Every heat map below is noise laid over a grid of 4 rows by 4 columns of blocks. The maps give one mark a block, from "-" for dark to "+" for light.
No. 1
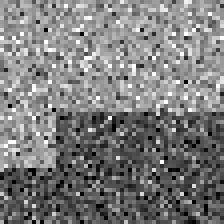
+ + + +
+ + + +
+ - - -
- - - -
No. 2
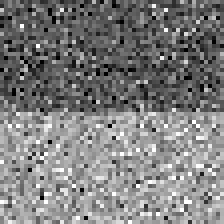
- - - -
- - - -
+ + + +
+ + + +
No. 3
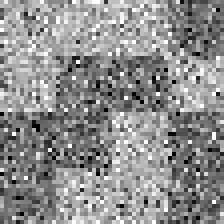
+ + + -
+ - - +
- - + -
- + + -
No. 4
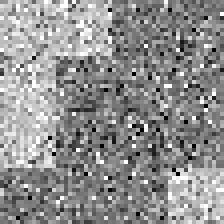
+ + - -
+ - - -
+ - - -
- - - +
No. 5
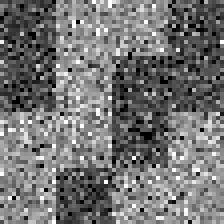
- + + -
- + - -
+ + - +
+ - + +
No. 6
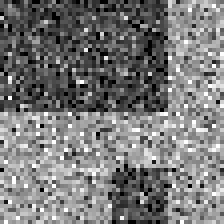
- - - +
- - - +
+ + + +
+ + - +
